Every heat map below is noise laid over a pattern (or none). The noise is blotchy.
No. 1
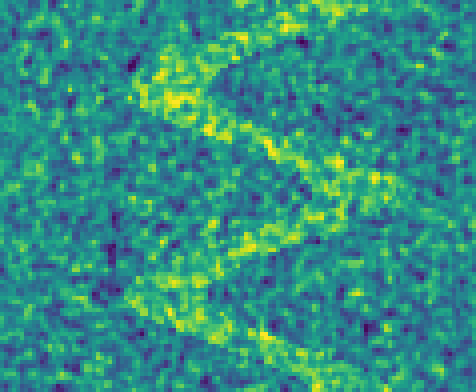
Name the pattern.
a wavy band
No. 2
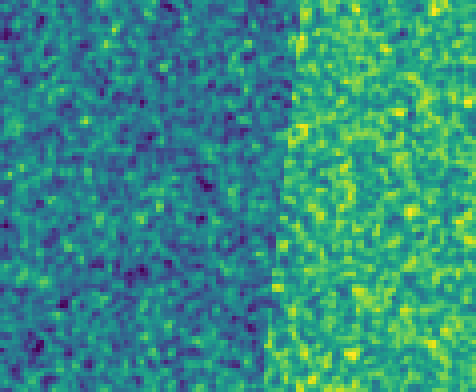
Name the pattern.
a sharp edge
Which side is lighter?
right
